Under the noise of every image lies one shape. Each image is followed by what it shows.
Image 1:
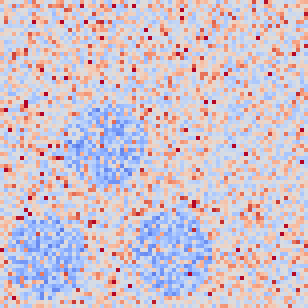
blue three dots
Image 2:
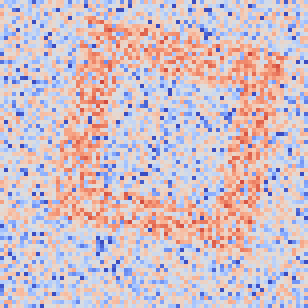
red square frame
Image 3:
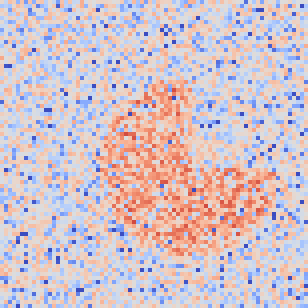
red disc with a wedge cut out
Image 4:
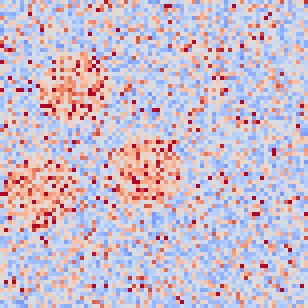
red three dots
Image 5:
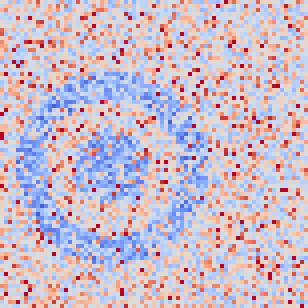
blue bullseye
